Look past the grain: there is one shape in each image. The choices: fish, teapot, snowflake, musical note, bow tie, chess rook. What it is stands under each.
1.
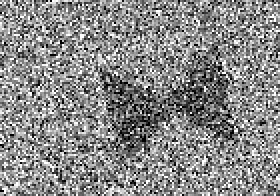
dark bow tie
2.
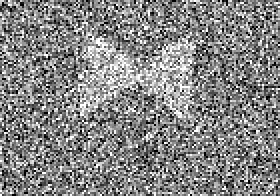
light bow tie
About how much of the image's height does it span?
half
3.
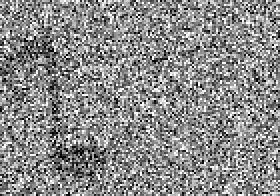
dark musical note
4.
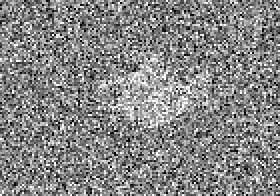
light teapot, centre
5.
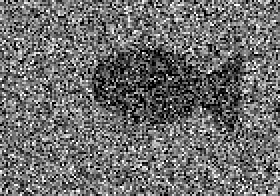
dark fish
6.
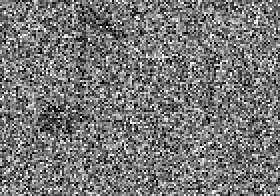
dark musical note
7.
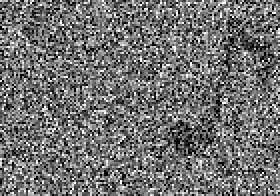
dark musical note
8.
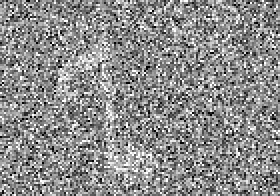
light musical note
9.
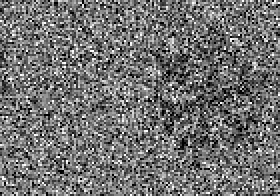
dark snowflake
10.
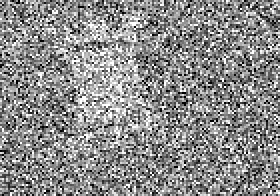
light chess rook
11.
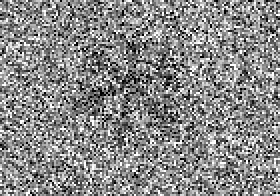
dark snowflake
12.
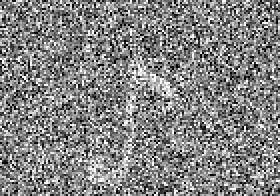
light musical note
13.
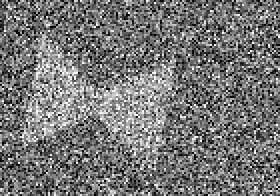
light bow tie
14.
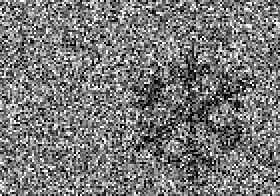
dark snowflake
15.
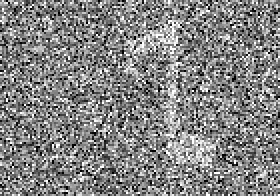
light musical note
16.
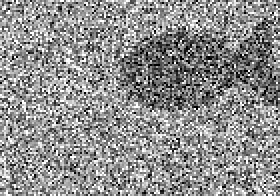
dark fish
